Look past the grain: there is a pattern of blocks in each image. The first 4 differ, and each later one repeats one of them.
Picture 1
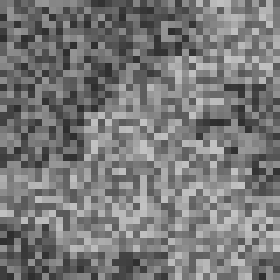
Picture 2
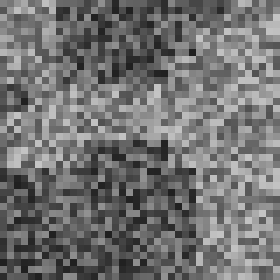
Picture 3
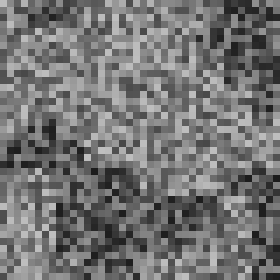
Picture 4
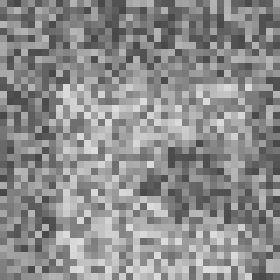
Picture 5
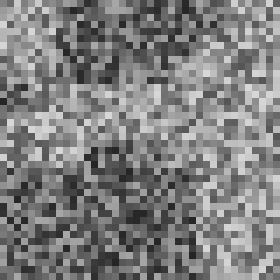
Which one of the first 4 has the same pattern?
2
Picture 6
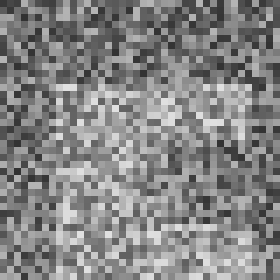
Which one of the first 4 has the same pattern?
4
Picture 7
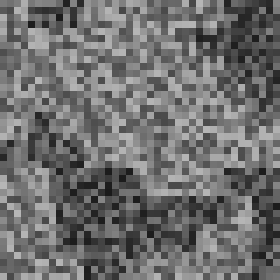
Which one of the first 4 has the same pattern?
3
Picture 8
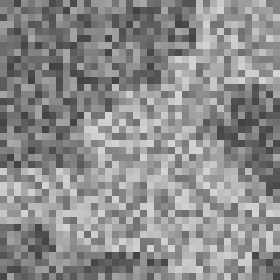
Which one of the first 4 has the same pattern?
1
